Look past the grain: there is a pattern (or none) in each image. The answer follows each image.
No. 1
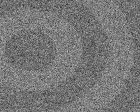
rings round one point
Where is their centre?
middle left
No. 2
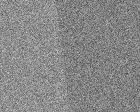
a sharp edge
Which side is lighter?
left
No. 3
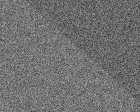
a sharp edge
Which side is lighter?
bottom left
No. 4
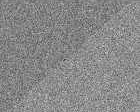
a sharp edge
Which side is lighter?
bottom right
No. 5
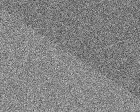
a sharp edge
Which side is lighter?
bottom left
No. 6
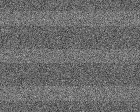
horizontal stripes
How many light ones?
3
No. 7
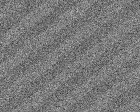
diagonal stripes
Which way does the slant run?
bottom left to top right
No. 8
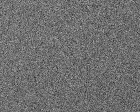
a smooth slope
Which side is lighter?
top left
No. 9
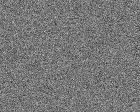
only noise
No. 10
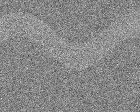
a wavy band
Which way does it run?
left to right
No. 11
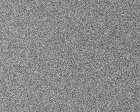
a smooth slope
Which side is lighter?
left
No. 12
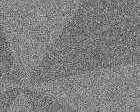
spokes from one point
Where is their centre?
bottom left
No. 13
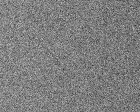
a smooth slope
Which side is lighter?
left
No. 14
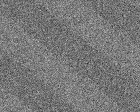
diagonal stripes
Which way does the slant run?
top left to bottom right
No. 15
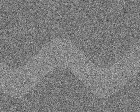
a wavy band
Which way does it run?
left to right
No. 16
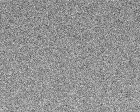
a smooth slope
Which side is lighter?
bottom
